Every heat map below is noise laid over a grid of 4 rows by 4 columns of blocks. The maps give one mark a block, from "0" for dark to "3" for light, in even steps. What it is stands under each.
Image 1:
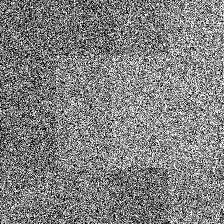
0 0 1 3
0 2 3 3
0 2 3 3
1 1 0 2
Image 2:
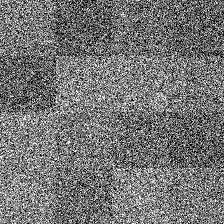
2 0 1 0
0 3 3 2
3 2 1 0
3 1 3 2
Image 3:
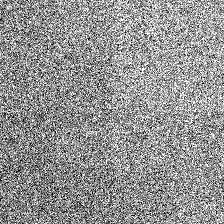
1 2 3 3
1 1 3 3
0 1 2 2
0 0 1 2
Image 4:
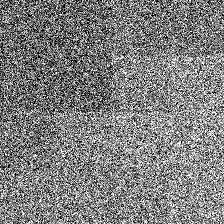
0 0 1 1
0 0 2 3
1 2 3 3
2 2 2 3
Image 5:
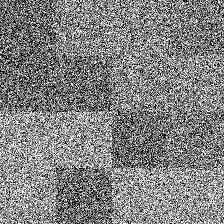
0 2 2 1
0 0 2 2
3 3 0 1
3 0 3 3
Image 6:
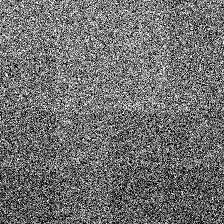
3 3 3 2
2 3 3 2
1 2 1 1
0 1 0 0
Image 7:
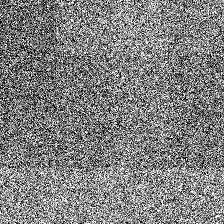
0 2 3 2
0 1 2 1
1 1 2 1
3 3 3 3
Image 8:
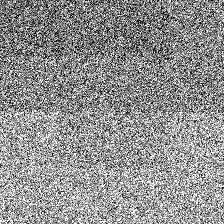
0 0 0 1
1 1 1 1
3 2 2 3
3 3 3 3
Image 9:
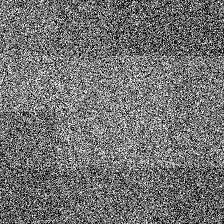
2 1 0 0
3 3 3 2
1 3 3 2
0 1 1 0
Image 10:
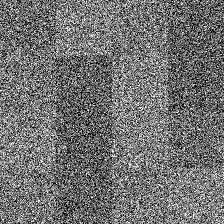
1 3 2 0
2 0 3 0
3 0 3 1
2 0 2 3
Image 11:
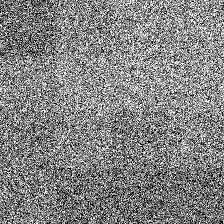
0 2 3 3
2 3 3 3
1 2 1 2
1 0 0 0
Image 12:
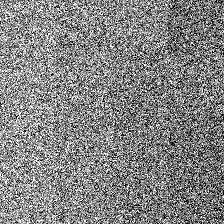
3 2 2 0
3 2 1 1
3 2 1 0
3 2 1 0
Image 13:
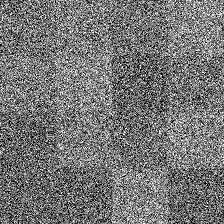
1 2 1 3
2 3 0 1
0 2 1 3
0 0 3 0
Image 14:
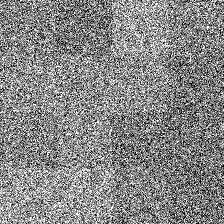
1 0 3 1
2 2 2 0
1 2 0 0
3 3 1 0
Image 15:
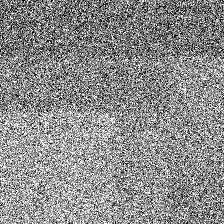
0 0 0 0
1 1 1 2
3 3 2 2
3 3 2 1
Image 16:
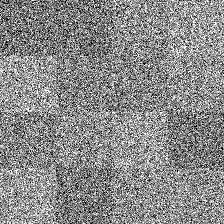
0 0 2 3
3 1 1 2
1 2 3 0
3 0 2 2
